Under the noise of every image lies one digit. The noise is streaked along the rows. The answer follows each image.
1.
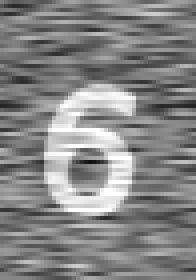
6
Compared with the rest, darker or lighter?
lighter
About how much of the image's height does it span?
half
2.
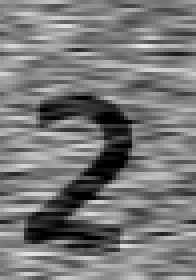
2
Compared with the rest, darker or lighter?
darker
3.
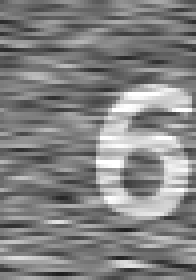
6
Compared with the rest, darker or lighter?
lighter
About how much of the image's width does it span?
half
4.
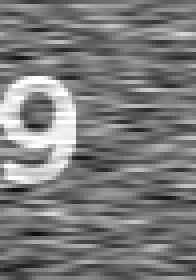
9
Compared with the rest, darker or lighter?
lighter
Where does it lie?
middle left
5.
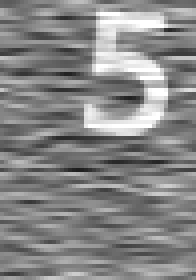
5
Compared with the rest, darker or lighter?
lighter
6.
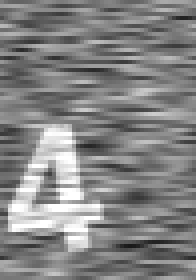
4
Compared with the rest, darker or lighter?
lighter
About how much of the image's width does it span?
half
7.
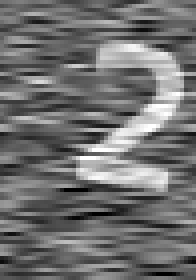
2
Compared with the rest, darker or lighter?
lighter
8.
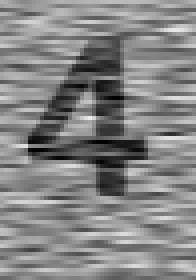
4
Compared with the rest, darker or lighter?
darker
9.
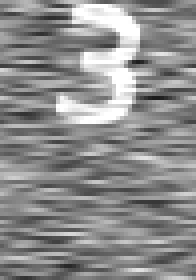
3
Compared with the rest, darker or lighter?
lighter
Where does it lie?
top middle
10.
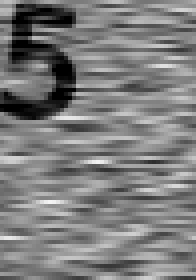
5
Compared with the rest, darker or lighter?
darker
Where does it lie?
top left
